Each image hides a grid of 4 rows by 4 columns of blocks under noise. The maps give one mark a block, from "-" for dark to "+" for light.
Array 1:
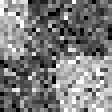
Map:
+---
+---
--++
--++
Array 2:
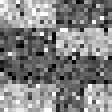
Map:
++--
--++
----
++-+
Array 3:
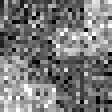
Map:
---+
--++
+---
++--
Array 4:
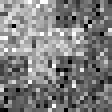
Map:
++--
+++-
-+--
----
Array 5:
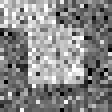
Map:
++--
-++-
-++-
----
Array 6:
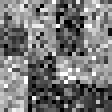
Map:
++-+
-+-+
+-++
+---
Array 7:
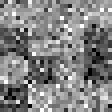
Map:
++++
-++-
+-+-
-+++
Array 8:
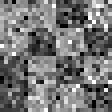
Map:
++-+
+-+-
-+-+
-++-
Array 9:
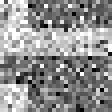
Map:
+---
++++
----
+---
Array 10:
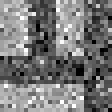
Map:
+-+-
+-+-
----
+++-
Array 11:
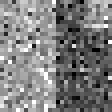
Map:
++-+
++--
++--
++--
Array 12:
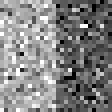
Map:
++--
++--
++--
++--
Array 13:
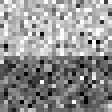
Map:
++++
++++
----
----
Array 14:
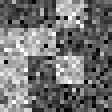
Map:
--+-
++--
+-+-
+---
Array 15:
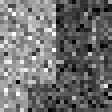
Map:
++--
++--
++--
+---
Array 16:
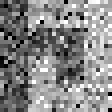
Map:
-+++
---+
-+-+
-+++
